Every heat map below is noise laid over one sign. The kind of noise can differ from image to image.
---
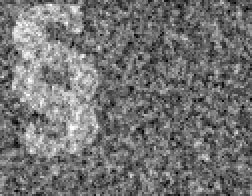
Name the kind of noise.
blotchy
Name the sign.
section sign
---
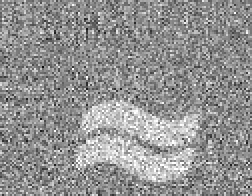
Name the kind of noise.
low rank plus noise
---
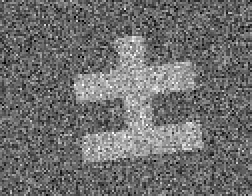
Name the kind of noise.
independent entries
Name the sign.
plus-minus sign
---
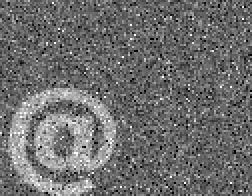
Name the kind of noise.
heavy tails
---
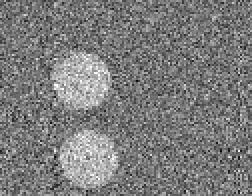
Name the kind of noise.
low rank plus noise
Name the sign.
colon
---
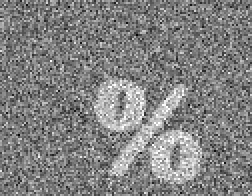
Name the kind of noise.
independent entries
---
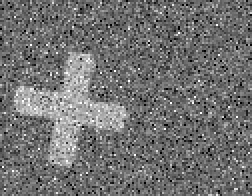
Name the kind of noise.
heavy tails
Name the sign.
plus sign
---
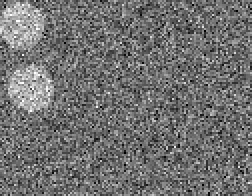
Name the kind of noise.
independent entries
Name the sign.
colon
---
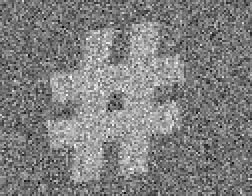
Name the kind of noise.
independent entries
